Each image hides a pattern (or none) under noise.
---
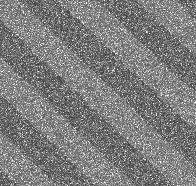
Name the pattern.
diagonal stripes
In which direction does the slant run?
top left to bottom right
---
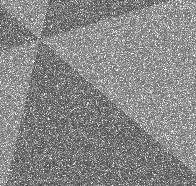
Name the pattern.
spokes from one point
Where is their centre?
top left
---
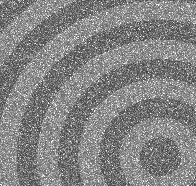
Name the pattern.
rings round one point
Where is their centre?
bottom right
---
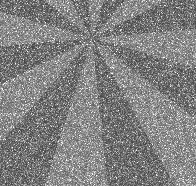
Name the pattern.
spokes from one point
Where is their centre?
top middle
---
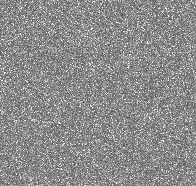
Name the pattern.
only noise
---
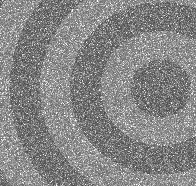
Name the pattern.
rings round one point
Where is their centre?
middle right
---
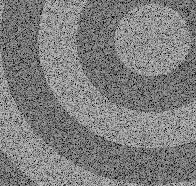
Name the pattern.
rings round one point
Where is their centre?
top right
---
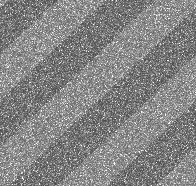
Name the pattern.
diagonal stripes
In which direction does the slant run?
bottom left to top right
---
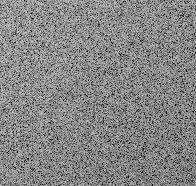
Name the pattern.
a smooth slope
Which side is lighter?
top left
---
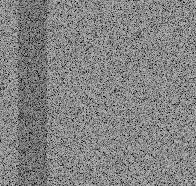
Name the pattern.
one vertical stripe
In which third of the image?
left
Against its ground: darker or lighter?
darker
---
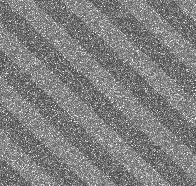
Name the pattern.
diagonal stripes
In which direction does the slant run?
top left to bottom right
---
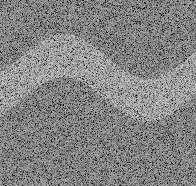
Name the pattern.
a wavy band
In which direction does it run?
left to right
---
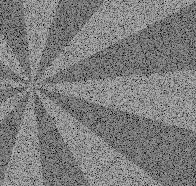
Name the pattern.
spokes from one point
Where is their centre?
middle left
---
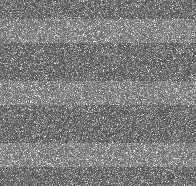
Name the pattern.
horizontal stripes
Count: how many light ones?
3
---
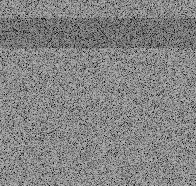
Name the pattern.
one horizontal stripe
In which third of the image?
top
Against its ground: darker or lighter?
darker
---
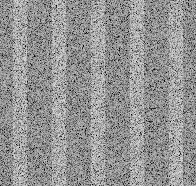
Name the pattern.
vertical stripes
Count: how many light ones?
5
